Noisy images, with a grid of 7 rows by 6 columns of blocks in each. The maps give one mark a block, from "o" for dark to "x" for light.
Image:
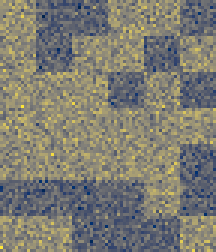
xooxxo
xoxxox
xxxoxo
xxxxxx
xxxxxo
ooooxo
xxooox
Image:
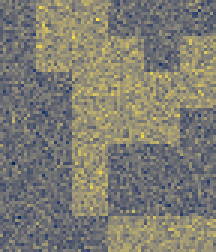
oxxooo
oxxxox
ooxxxx
ooxxxo
ooxooo
ooxooo
oooxxx
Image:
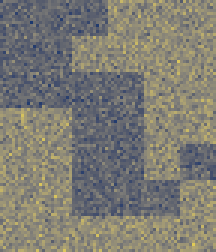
oooxxx
ooxxxx
ooooxx
xxooxx
xxooxo
xxooox
xxxxxx
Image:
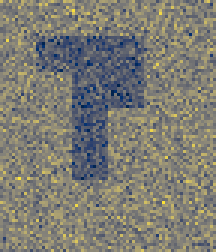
xxxxxx
xoooxx
xxooxx
xxoxxx
xxoxxx
xxxxxx
xxxxxx
